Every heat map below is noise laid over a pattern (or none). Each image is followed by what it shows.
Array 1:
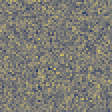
only noise
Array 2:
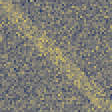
a diagonal band
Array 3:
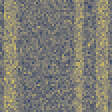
bands of columns
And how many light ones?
3
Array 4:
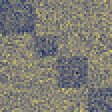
blocks along the diagonal
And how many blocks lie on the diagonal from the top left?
4
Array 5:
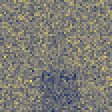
one block
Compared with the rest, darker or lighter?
darker
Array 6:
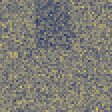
one block
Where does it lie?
top middle
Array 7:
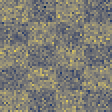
a checkerboard
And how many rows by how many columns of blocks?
5 by 4
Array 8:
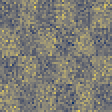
a checkerboard
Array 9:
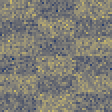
a checkerboard
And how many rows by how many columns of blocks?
6 by 3
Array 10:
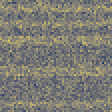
bands of rows
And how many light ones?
5
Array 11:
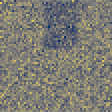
one block
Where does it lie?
top middle
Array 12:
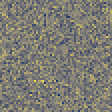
only noise
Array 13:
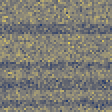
bands of rows
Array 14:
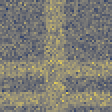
bands of rows crossing bands of columns
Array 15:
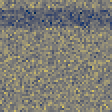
one band of rows
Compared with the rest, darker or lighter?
darker
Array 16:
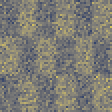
a checkerboard
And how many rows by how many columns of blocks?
3 by 6
